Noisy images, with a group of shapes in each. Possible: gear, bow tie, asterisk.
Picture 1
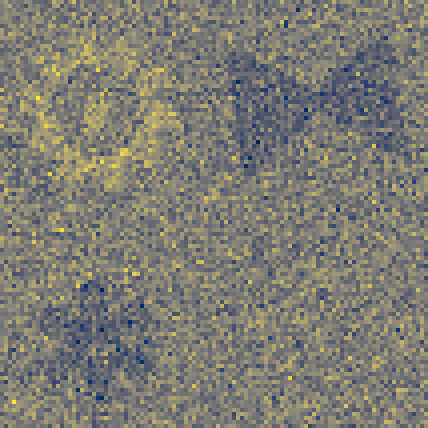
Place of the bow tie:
top right
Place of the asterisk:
bottom left
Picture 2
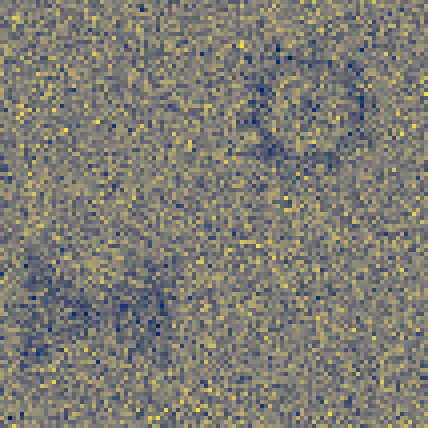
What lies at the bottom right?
nothing
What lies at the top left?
nothing
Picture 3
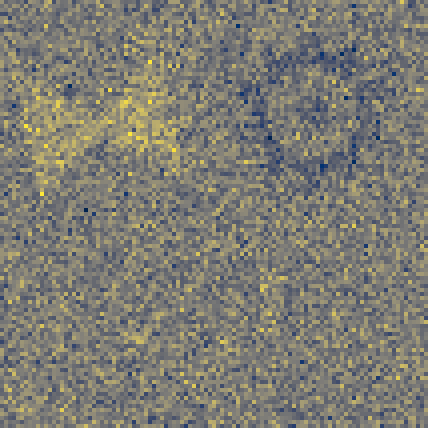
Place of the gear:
top right
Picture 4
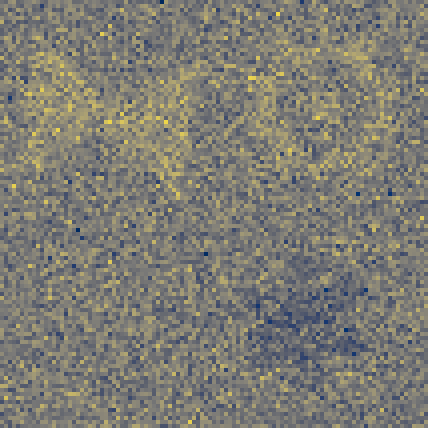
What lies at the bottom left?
nothing
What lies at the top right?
gear
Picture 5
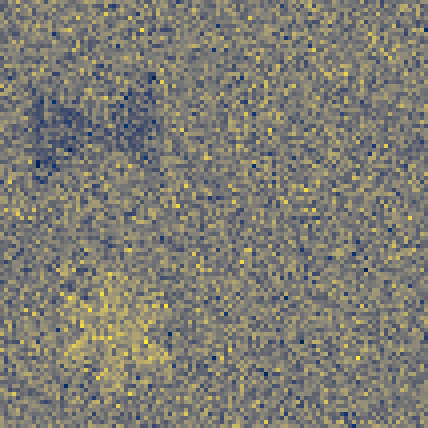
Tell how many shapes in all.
2
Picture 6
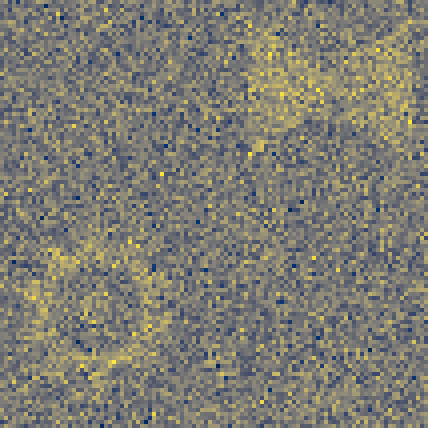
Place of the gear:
bottom left
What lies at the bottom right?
nothing
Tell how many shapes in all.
2
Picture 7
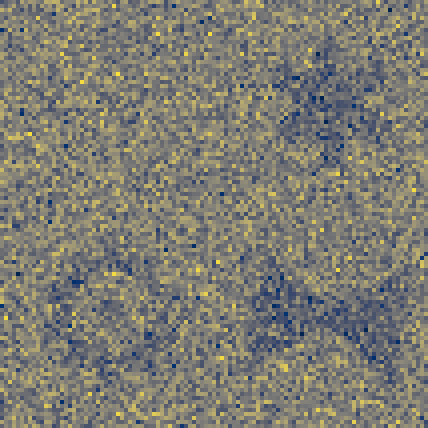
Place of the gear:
bottom left
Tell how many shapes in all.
3
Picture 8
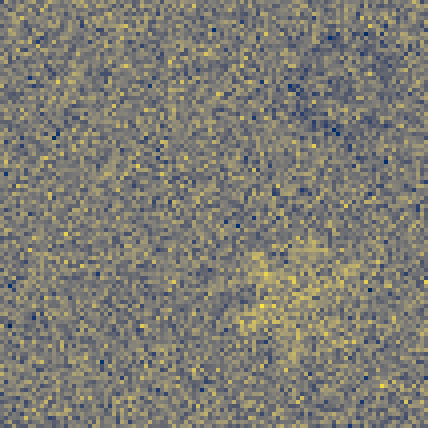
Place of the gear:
top right
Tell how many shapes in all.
2
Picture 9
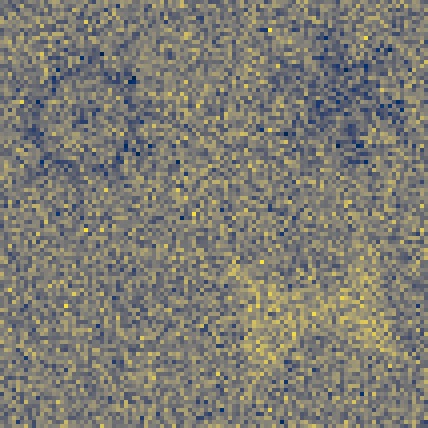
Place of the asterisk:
top right
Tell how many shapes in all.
3
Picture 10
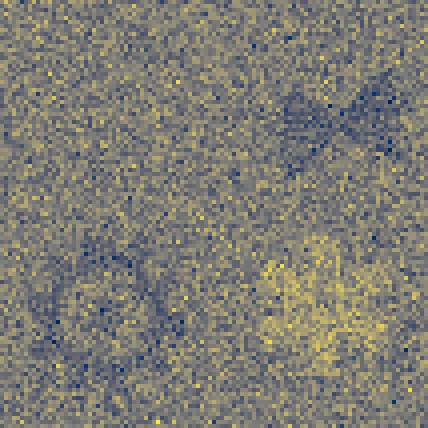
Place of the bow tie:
top right
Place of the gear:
bottom left
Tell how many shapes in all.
3
